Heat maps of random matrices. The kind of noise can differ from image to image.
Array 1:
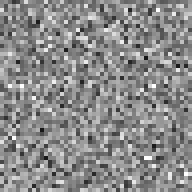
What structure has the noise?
independent entries
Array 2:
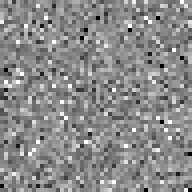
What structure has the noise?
heavy tails
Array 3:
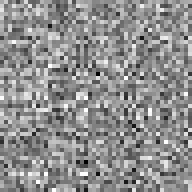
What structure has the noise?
low rank plus noise
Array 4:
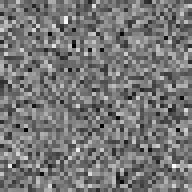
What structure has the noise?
independent entries
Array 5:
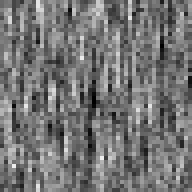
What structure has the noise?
streaked along the columns
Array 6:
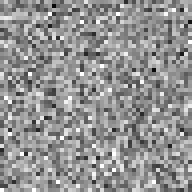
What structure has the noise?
independent entries
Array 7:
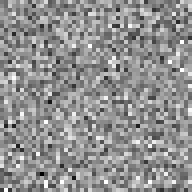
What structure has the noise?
independent entries
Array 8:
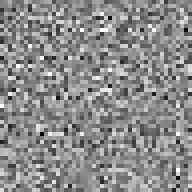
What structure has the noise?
low rank plus noise
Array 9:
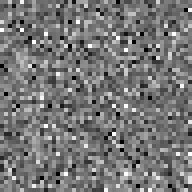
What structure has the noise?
heavy tails
